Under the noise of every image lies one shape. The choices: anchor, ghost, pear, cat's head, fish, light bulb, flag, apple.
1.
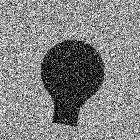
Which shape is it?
light bulb
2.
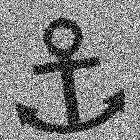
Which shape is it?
anchor
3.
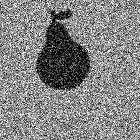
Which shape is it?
pear
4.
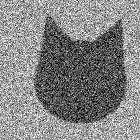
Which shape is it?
cat's head
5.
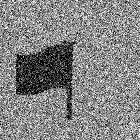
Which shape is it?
flag
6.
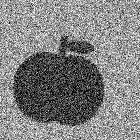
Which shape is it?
apple
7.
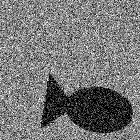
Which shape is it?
fish
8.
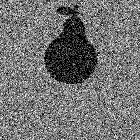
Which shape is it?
pear
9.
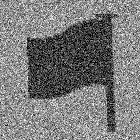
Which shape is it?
flag
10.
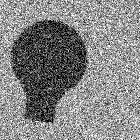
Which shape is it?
light bulb
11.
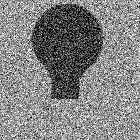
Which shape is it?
light bulb
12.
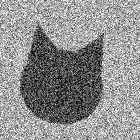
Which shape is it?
cat's head
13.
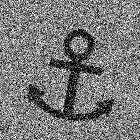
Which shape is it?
anchor
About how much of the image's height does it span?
two thirds
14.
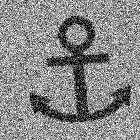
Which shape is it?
anchor
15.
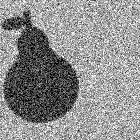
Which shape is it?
pear
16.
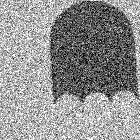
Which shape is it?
ghost
